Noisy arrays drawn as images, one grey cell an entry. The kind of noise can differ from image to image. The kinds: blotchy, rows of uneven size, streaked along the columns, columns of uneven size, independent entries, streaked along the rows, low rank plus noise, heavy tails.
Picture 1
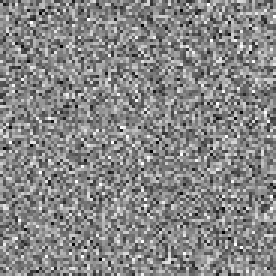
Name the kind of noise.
independent entries
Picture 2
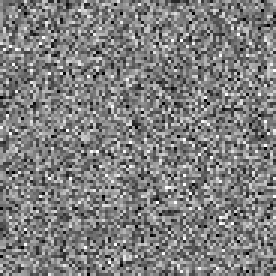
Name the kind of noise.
independent entries
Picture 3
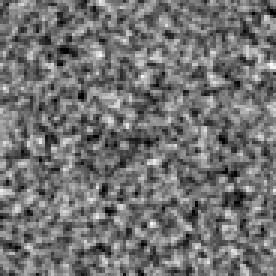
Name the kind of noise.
blotchy
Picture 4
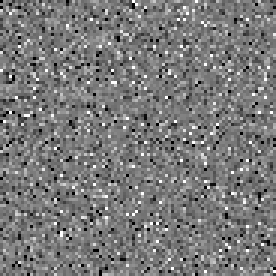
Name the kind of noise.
heavy tails
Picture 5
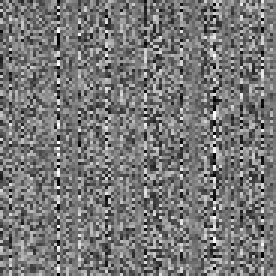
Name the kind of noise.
columns of uneven size
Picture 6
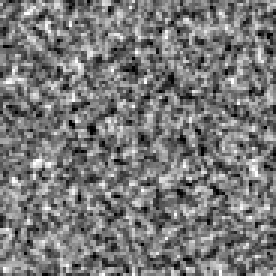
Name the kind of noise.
blotchy
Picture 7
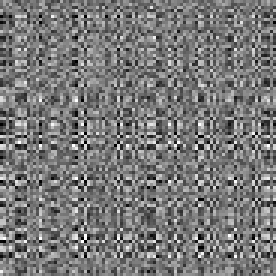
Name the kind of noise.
low rank plus noise
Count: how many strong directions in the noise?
one
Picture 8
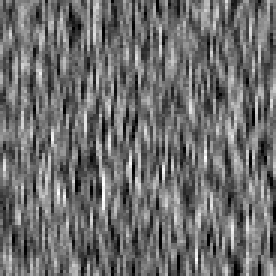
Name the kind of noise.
streaked along the columns
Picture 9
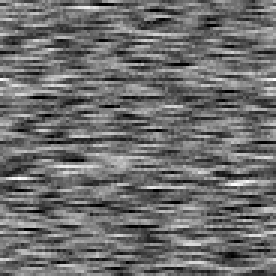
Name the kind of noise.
streaked along the rows
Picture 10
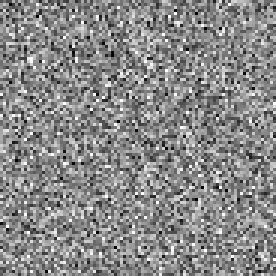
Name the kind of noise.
independent entries
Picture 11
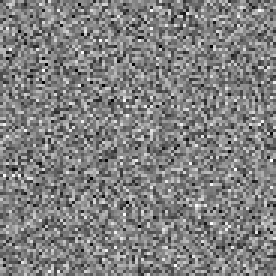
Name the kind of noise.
independent entries
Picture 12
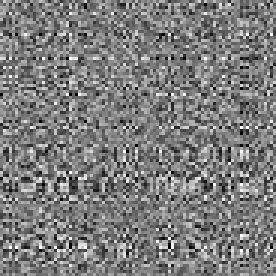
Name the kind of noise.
low rank plus noise
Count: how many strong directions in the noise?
three or four
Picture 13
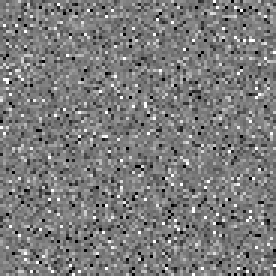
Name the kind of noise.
heavy tails
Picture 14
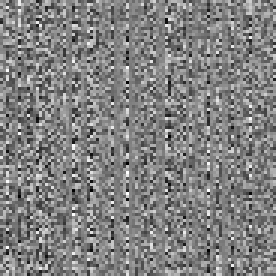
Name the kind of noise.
columns of uneven size
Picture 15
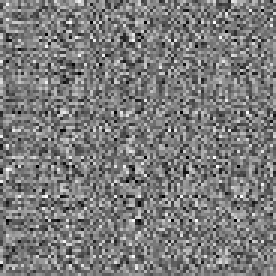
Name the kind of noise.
low rank plus noise
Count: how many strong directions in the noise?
three or four
